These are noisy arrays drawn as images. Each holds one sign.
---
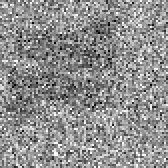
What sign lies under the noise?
not-equal sign
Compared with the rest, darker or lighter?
darker
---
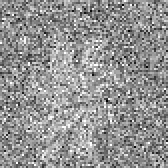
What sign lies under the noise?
hash sign
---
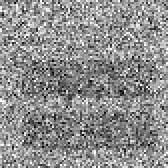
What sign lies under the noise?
equals sign
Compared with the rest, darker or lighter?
darker
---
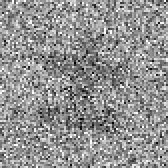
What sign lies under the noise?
plus-minus sign
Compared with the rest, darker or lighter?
darker
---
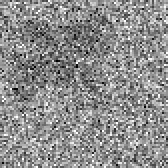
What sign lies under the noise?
not-equal sign
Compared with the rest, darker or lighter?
darker
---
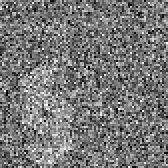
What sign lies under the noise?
section sign
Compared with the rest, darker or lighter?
lighter
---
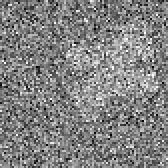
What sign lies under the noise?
not-equal sign
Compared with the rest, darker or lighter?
lighter
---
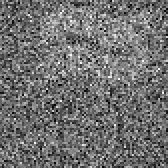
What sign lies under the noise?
approximately sign
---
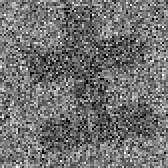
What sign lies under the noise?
plus-minus sign
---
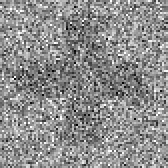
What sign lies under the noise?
plus sign
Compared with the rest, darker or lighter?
darker
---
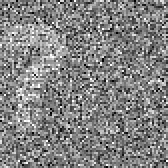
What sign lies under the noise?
question mark
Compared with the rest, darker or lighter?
lighter
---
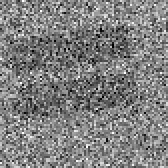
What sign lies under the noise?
equals sign
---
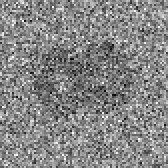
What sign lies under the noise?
infinity sign
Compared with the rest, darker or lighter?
darker
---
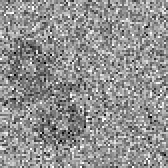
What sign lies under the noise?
percent sign
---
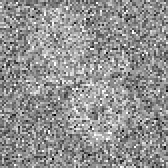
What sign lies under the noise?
percent sign
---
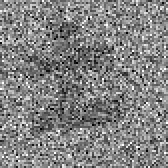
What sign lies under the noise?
plus-minus sign
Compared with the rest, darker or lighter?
darker
